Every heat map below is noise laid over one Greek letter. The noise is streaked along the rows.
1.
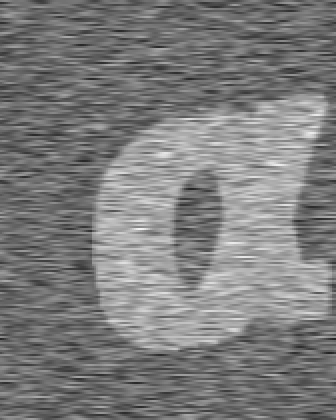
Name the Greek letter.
alpha
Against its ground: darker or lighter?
lighter
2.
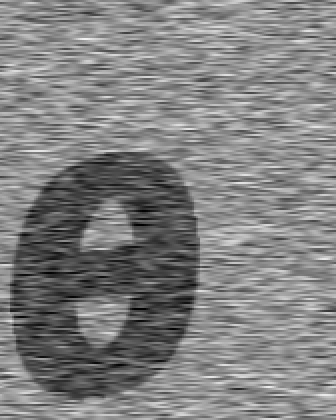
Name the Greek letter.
theta
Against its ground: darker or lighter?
darker
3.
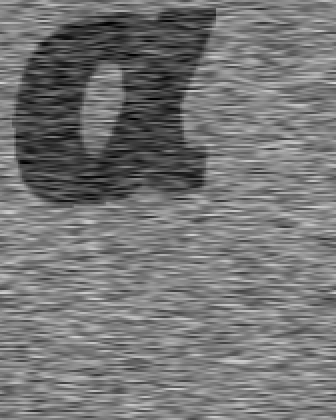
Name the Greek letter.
alpha
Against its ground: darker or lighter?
darker
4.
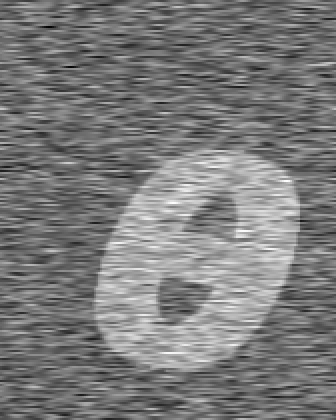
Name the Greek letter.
theta
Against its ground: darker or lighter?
lighter
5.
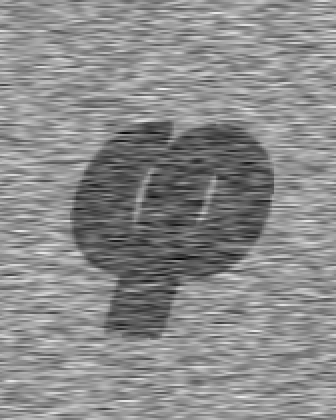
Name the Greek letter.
phi
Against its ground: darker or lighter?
darker
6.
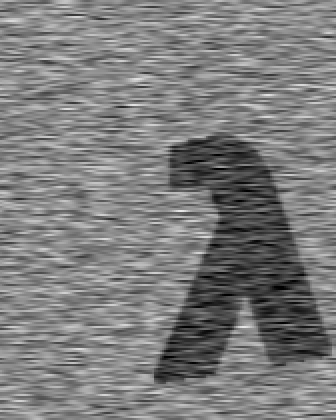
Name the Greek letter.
lambda
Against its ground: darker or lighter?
darker
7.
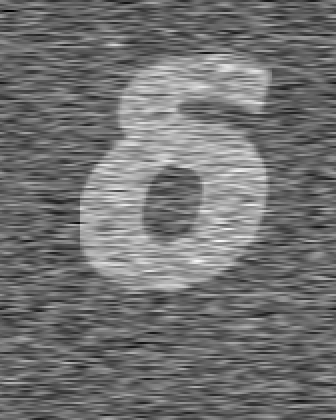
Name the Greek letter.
delta
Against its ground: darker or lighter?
lighter
